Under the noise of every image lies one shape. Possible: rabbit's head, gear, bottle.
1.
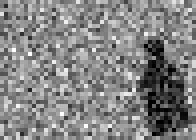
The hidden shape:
bottle
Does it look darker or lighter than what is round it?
darker
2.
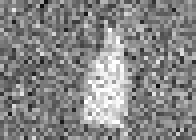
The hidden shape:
bottle
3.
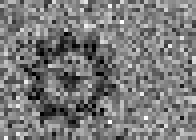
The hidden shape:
gear
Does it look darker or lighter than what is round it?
darker
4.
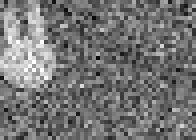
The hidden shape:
rabbit's head
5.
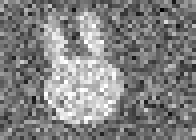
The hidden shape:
rabbit's head
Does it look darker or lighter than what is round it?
lighter
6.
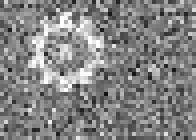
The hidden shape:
gear
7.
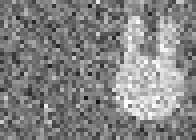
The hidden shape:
rabbit's head
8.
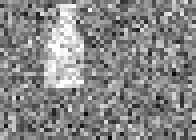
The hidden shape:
bottle
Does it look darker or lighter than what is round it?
lighter
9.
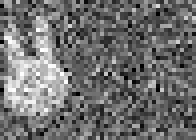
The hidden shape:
rabbit's head
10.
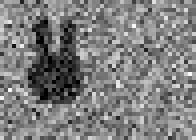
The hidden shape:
rabbit's head
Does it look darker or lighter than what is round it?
darker
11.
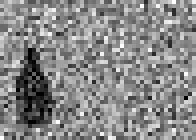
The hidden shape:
bottle
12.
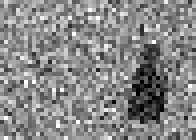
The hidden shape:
bottle
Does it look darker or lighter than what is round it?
darker
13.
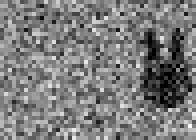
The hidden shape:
rabbit's head
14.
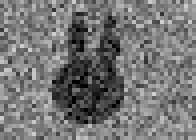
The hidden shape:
rabbit's head
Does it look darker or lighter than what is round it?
darker
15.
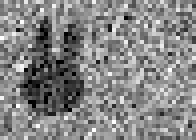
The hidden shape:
rabbit's head
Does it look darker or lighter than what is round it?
darker
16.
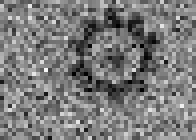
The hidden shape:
gear
